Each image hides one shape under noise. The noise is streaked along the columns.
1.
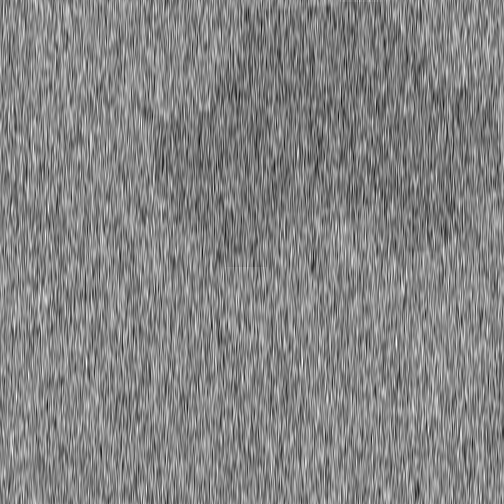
dark car
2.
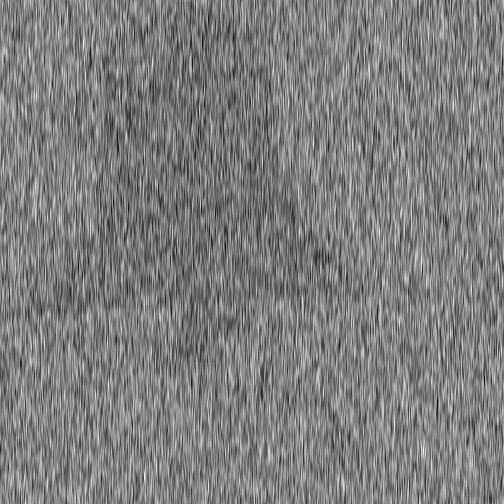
dark bell
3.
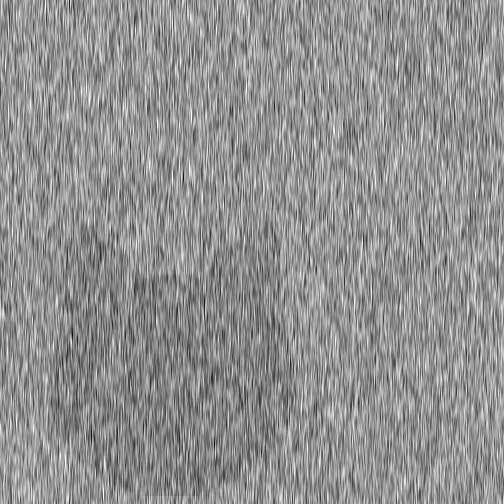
dark cat's head
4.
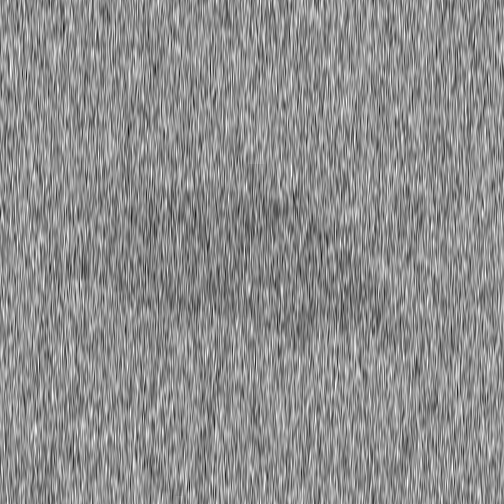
dark umbrella
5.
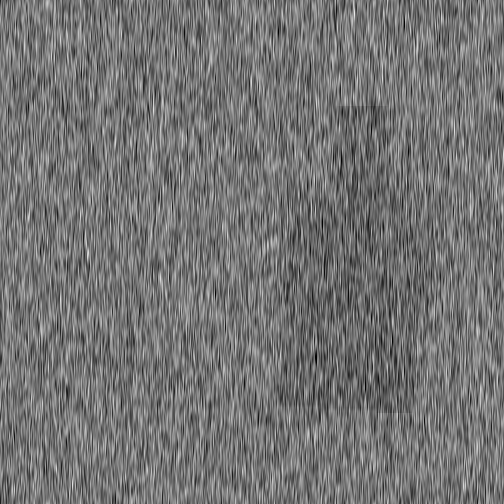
dark bottle
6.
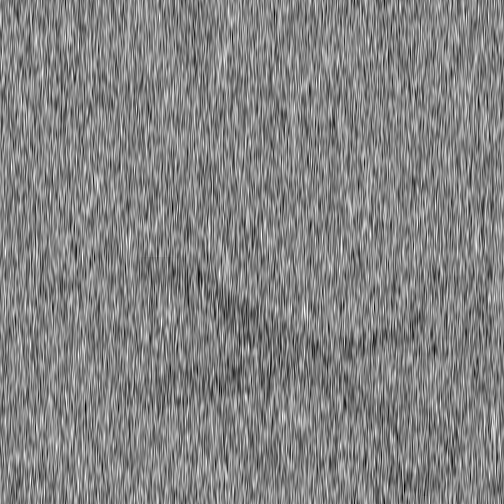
dark pair of scissors
